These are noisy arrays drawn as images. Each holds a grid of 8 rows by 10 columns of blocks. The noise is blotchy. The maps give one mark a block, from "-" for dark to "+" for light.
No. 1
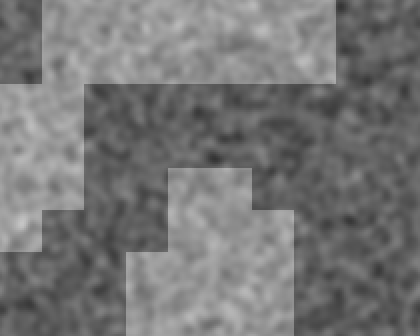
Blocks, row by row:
- + + + + + + + - -
- + + + + + + + - -
+ + - - - - - - - -
+ + - - - - - - - -
+ + - - + + - - - -
+ - - - + + + - - -
- - - + + + + - - -
- - - + + + + - - -
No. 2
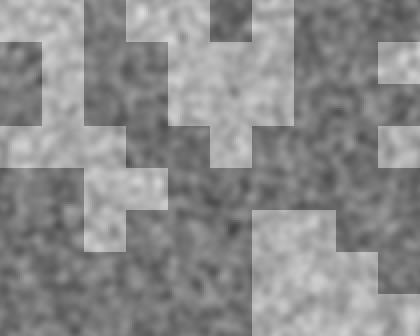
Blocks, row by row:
+ + - + + - + - - -
- + - - + + + - - +
- + - - + + + - - -
+ + + - - + - - - +
- - + + - - - - - -
- - + - - - + + - -
- - - - - - + + + -
- - - - - - + + + +
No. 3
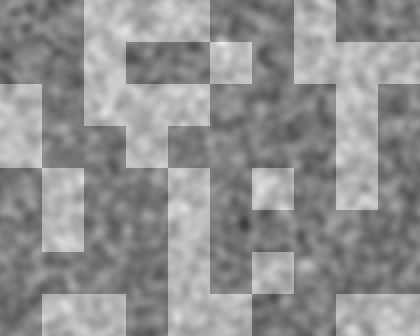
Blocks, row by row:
- - + + + - - + - -
- - + - - + - + + +
+ - + + + - - - + -
+ - - + - - - - + -
- + - - + - + - + -
- + - - + - - - - -
- - - - + - + - - -
- + + - + + - - + +
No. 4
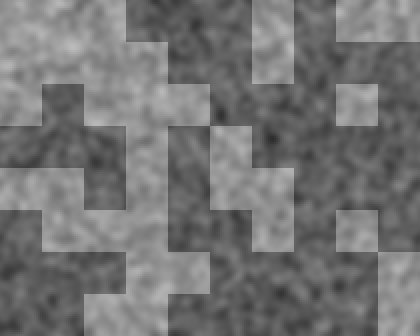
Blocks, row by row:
+ + + - - - + - + +
+ + + + - - + - - -
+ - + + + - - - + -
- - - + - + - - - -
+ + - + - + + - - -
- + + + - - + - + -
- - - + + - - - - +
- - + + - - - - - +
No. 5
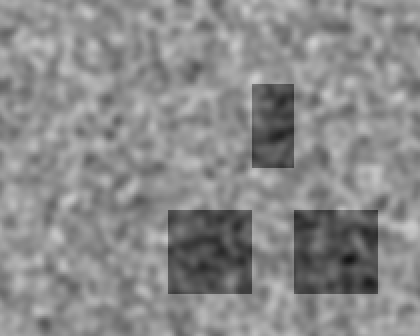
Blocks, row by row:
+ + + + + + + + + +
+ + + + + + + + + +
+ + + + + + - + + +
+ + + + + + - + + +
+ + + + + + + + + +
+ + + + - - + - - +
+ + + + - - + - - +
+ + + + + + + + + +
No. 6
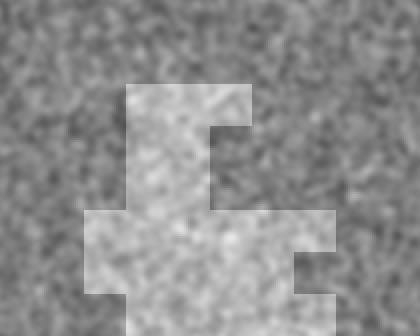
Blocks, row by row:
- - - - - - - - - -
- - - - - - - - - -
- - - + + + - - - -
- - - + + - - - - -
- - - + + - - - - -
- - + + + + + + - -
- - + + + + + - - -
- - - + + + + + - -
